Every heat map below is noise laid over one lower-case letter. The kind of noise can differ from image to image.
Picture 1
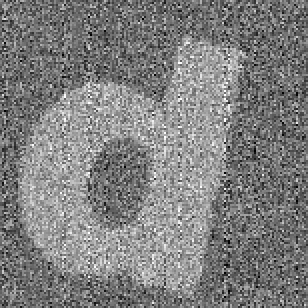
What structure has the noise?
columns of uneven size
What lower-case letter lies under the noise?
d
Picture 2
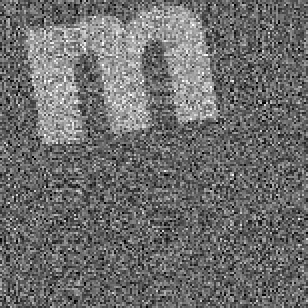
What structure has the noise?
low rank plus noise
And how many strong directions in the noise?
one
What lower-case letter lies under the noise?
m
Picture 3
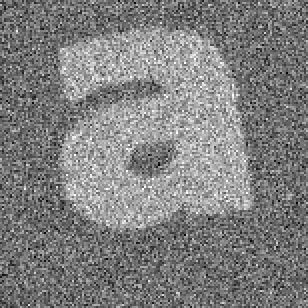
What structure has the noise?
independent entries
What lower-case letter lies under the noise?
a
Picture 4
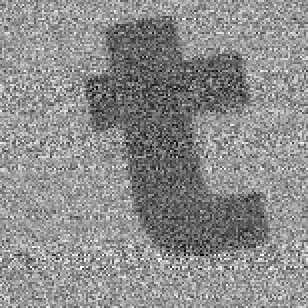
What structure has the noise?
rows of uneven size
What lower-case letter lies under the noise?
t
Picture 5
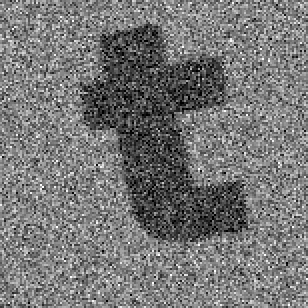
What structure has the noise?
independent entries
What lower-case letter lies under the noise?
t
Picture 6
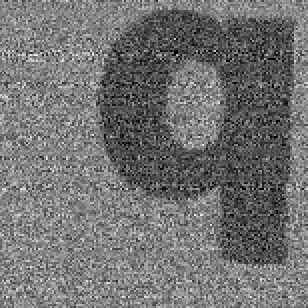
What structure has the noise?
rows of uneven size
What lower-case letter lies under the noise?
q
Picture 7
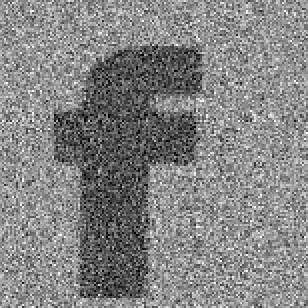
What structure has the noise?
low rank plus noise
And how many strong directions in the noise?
five to eight
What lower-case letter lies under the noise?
f
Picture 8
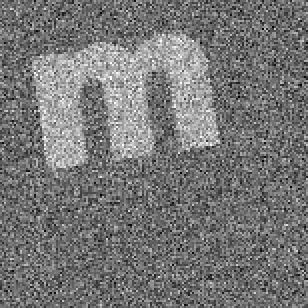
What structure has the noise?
low rank plus noise
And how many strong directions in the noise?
five to eight
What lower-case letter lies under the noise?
m
